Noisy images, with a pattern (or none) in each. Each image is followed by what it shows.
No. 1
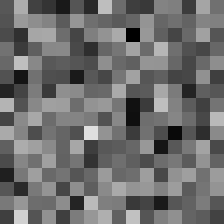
only noise
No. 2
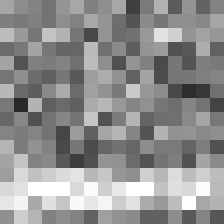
one band of rows
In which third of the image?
bottom
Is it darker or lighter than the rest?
lighter
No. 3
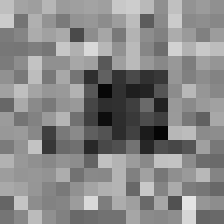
one block
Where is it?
centre
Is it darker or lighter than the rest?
darker
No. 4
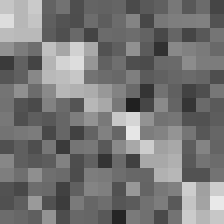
blocks along the diagonal
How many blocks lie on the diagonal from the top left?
6
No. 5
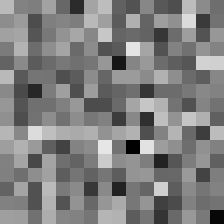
only noise
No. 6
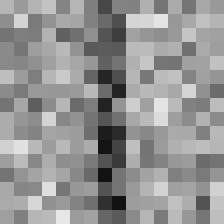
one band of columns
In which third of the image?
middle
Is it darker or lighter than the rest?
darker
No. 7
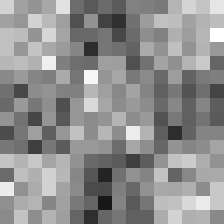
a checkerboard
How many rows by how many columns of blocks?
3 by 3
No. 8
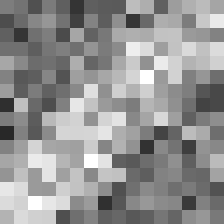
a diagonal band
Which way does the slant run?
bottom left to top right
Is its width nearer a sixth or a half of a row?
a half
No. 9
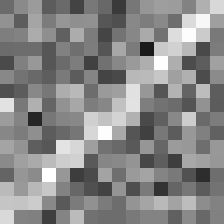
a diagonal band
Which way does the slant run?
bottom left to top right
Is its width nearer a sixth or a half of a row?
a sixth
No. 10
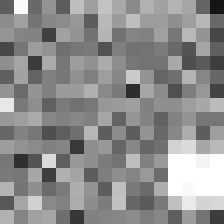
one block
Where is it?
bottom right
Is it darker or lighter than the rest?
lighter
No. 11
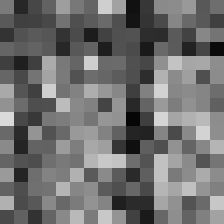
bands of rows crossing bands of columns
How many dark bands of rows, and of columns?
1 and 2
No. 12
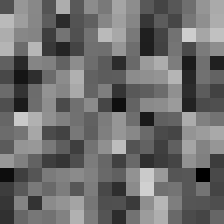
a checkerboard
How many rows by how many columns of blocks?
4 by 5
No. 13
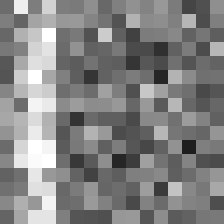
one band of columns
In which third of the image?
left
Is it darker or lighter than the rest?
lighter
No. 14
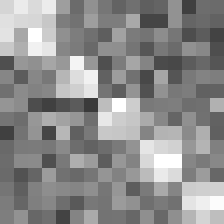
blocks along the diagonal
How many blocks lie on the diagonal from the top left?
5
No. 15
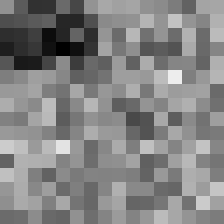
one block
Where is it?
top left
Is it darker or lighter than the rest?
darker
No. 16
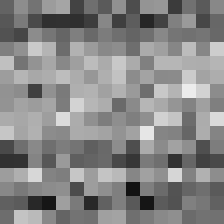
bands of rows
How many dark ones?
3
